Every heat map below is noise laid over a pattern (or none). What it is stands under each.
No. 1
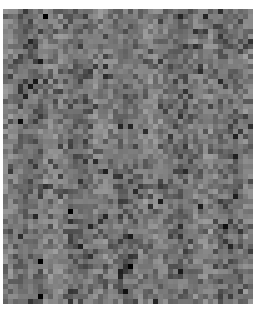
vertical stripes
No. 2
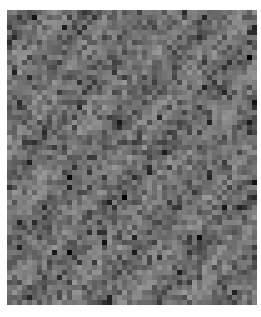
diagonal stripes
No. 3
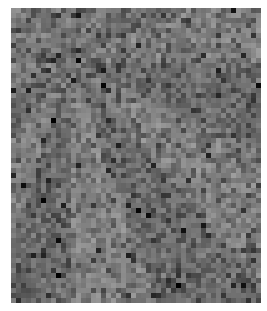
spokes from one point
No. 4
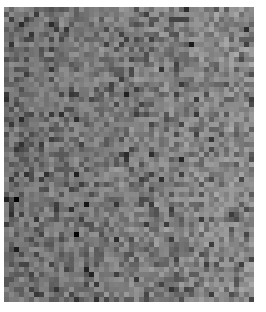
a smooth slope
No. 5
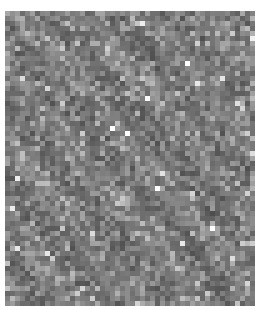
diagonal stripes
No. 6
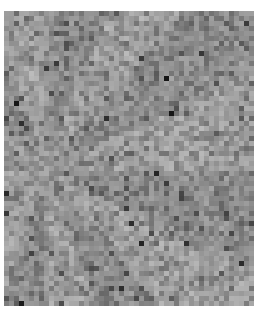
spokes from one point
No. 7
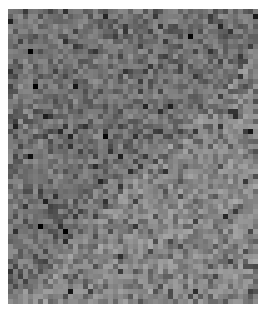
a sharp edge
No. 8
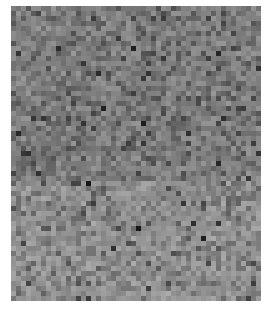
a sharp edge
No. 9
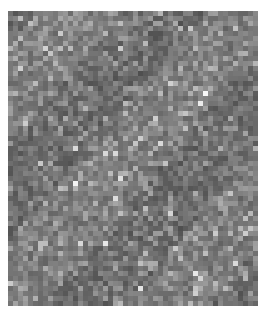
diagonal stripes
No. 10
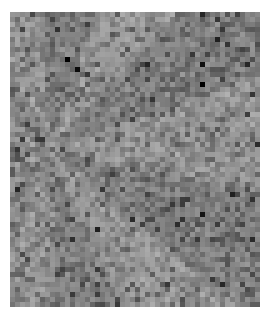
spokes from one point
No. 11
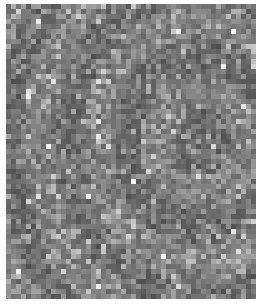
rings round one point
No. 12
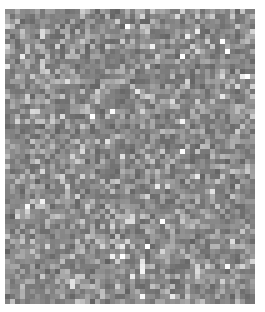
only noise
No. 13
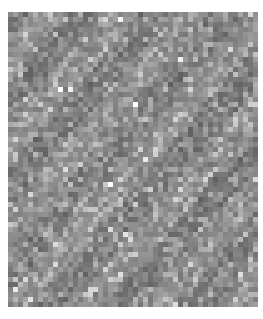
diagonal stripes
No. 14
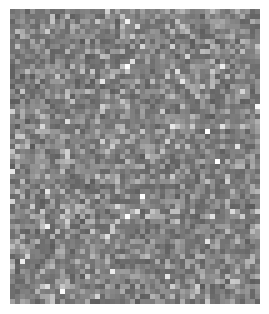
only noise
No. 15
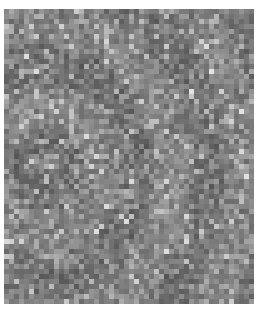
rings round one point
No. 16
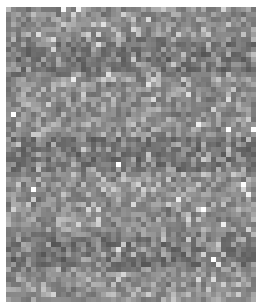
horizontal stripes
